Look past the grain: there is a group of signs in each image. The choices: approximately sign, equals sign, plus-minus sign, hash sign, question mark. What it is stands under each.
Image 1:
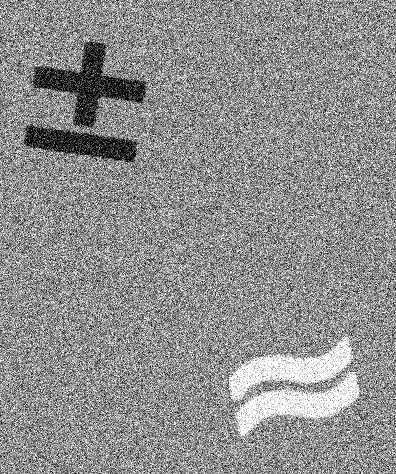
top left: dark plus-minus sign; bottom right: light approximately sign
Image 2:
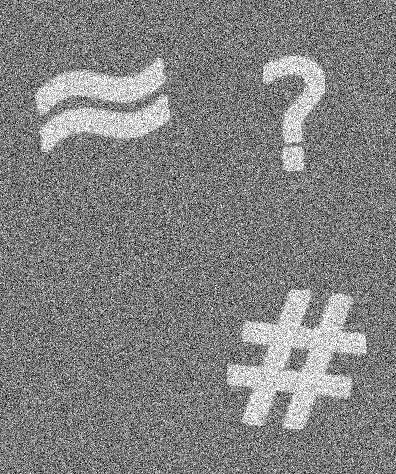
top left: light approximately sign; top right: light question mark; bottom right: light hash sign
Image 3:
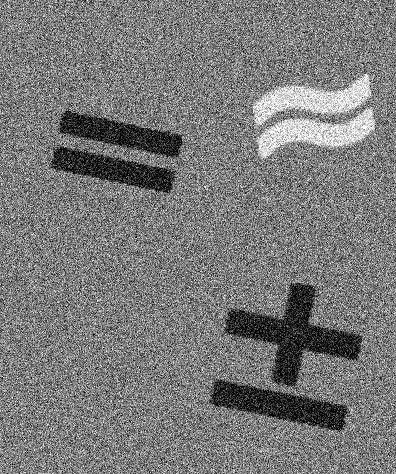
top left: dark equals sign; top right: light approximately sign; bottom right: dark plus-minus sign
